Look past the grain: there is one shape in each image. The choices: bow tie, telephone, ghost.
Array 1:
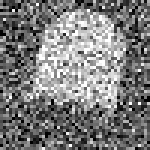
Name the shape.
ghost
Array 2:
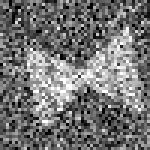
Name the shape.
bow tie
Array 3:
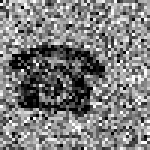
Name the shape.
telephone
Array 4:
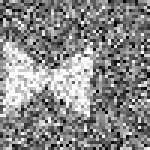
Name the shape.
bow tie
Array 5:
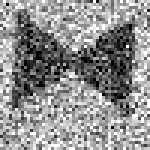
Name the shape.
bow tie
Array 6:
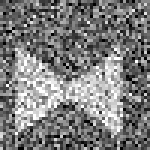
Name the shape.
bow tie
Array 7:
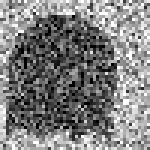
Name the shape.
ghost
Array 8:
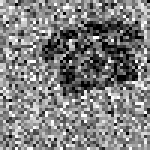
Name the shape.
telephone
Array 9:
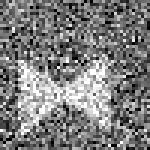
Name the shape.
bow tie
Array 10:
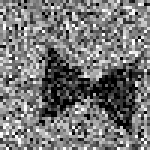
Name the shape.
bow tie
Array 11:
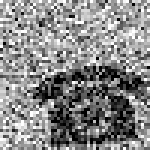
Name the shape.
telephone
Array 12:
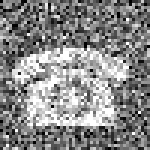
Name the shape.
telephone
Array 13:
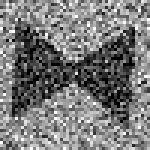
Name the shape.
bow tie
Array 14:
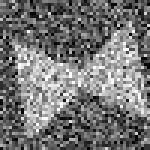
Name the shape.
bow tie
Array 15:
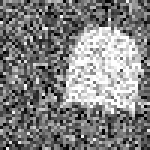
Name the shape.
ghost
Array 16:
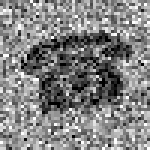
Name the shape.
telephone
